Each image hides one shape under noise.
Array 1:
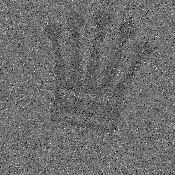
chess queen
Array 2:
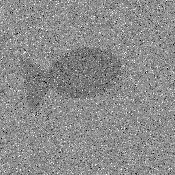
fish
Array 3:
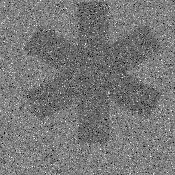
asterisk
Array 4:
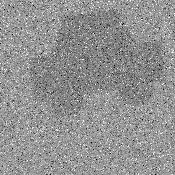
car
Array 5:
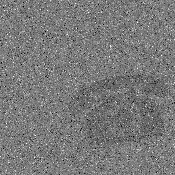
telephone
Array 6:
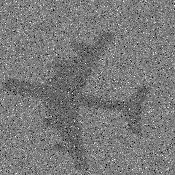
airplane
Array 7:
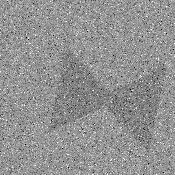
bow tie
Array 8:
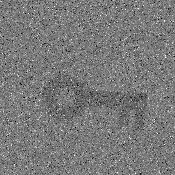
key
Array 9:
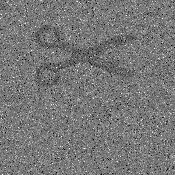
pair of scissors
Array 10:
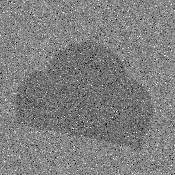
cloud
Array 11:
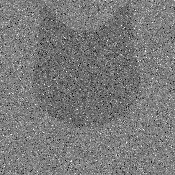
cat's head
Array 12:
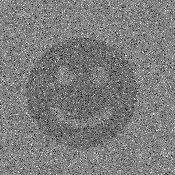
smiling face
